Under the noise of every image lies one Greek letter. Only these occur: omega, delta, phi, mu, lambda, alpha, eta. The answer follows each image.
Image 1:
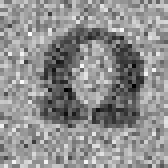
omega
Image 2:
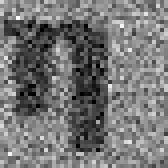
eta
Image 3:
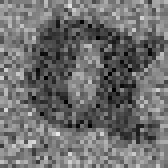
alpha
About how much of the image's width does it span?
nearly all
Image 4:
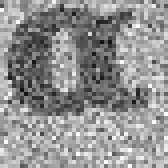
alpha
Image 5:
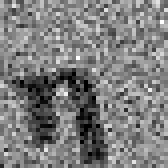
eta
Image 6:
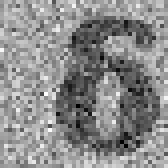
delta
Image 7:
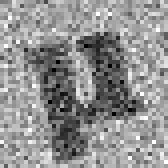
mu
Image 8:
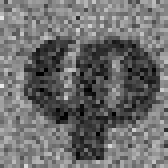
phi
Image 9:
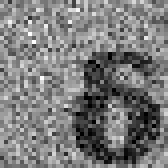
delta
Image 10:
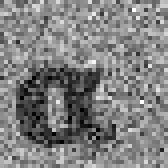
alpha
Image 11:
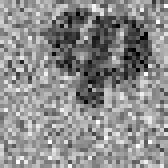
phi
